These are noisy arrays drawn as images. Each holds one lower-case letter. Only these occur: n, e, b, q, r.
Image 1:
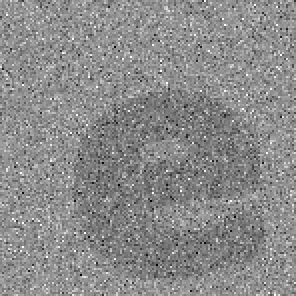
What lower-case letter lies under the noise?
e
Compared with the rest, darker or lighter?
darker
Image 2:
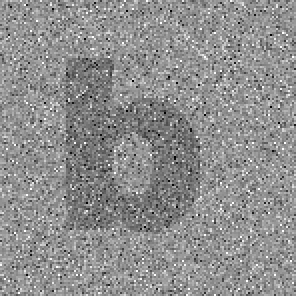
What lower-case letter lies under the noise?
b
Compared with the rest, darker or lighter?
darker
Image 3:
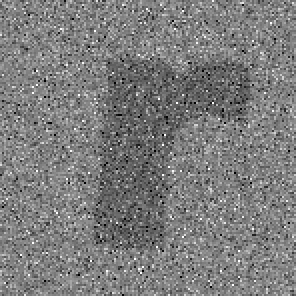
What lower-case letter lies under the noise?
r
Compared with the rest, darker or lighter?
darker
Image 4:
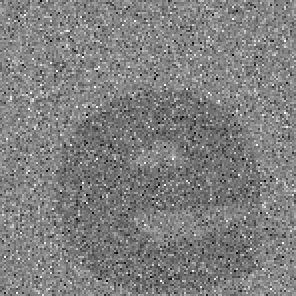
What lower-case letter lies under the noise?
e
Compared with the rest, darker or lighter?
darker
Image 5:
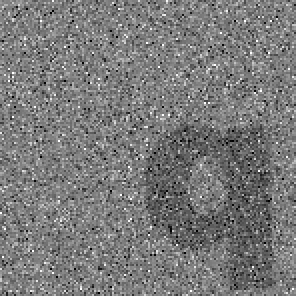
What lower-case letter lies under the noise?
q
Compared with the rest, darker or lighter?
darker
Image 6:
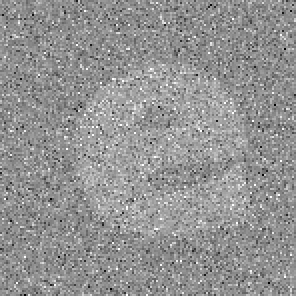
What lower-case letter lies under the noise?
e
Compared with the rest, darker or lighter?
lighter
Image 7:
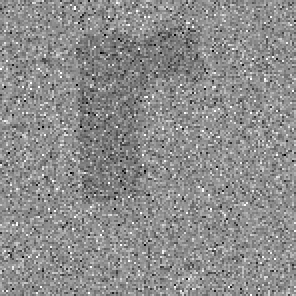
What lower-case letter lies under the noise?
r
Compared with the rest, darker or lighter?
darker
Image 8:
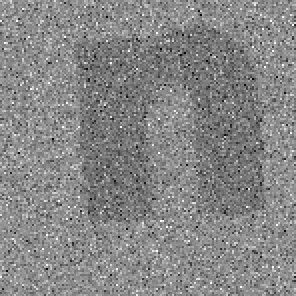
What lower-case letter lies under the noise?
n
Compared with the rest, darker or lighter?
darker
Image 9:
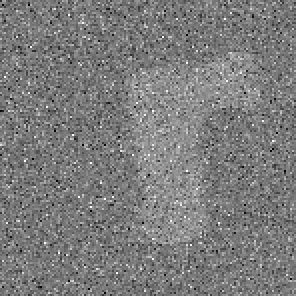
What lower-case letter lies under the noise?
r
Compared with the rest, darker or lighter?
lighter
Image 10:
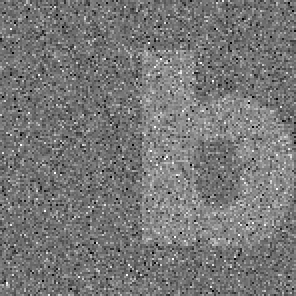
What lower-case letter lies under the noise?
b
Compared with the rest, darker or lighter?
lighter
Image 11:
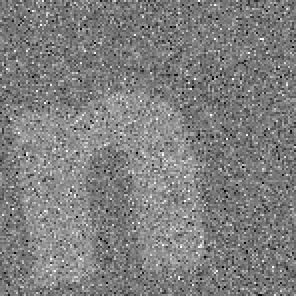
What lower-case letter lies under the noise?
n
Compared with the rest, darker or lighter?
lighter
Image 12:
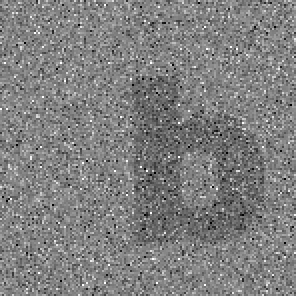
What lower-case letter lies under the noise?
b
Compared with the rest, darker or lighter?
darker
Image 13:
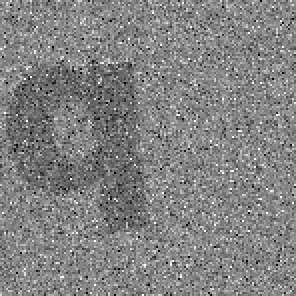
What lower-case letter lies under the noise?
q
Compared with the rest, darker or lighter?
darker
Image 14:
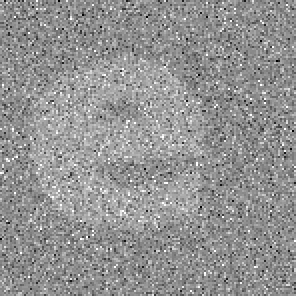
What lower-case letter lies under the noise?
e
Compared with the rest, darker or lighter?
lighter
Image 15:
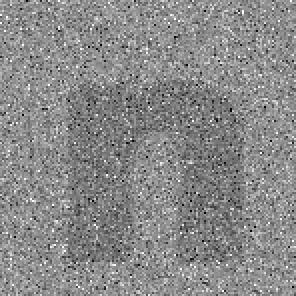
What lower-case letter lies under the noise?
n
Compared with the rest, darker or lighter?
darker
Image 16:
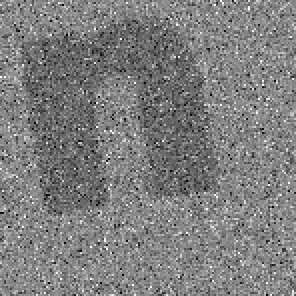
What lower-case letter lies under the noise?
n
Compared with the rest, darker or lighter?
darker
